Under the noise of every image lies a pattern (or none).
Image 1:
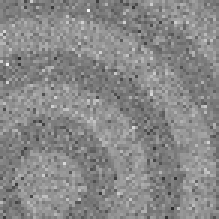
rings round one point
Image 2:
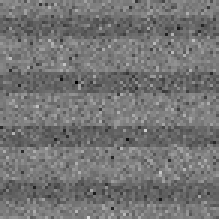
horizontal stripes
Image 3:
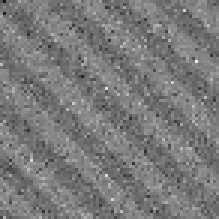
diagonal stripes
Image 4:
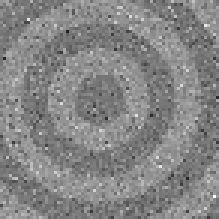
rings round one point
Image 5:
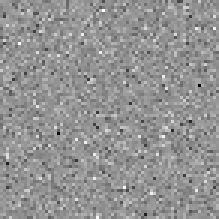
only noise
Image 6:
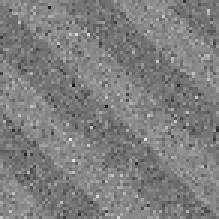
diagonal stripes
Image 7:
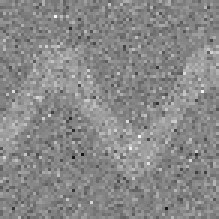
a wavy band
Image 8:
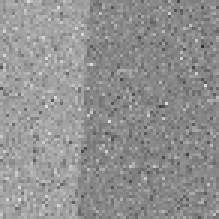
a sharp edge
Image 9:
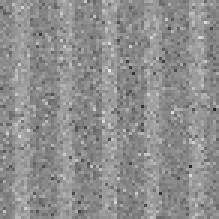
vertical stripes
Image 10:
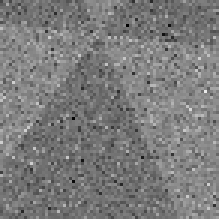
spokes from one point
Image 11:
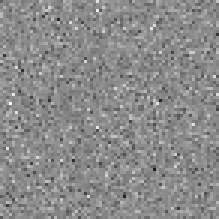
only noise
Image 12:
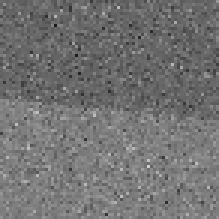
a sharp edge
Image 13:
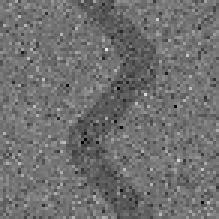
a wavy band
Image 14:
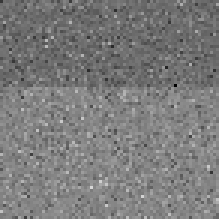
a sharp edge
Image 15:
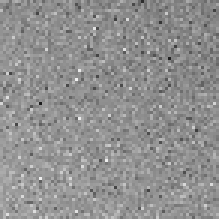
a smooth slope
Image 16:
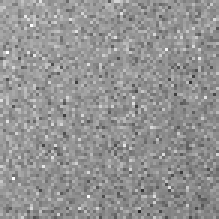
a smooth slope
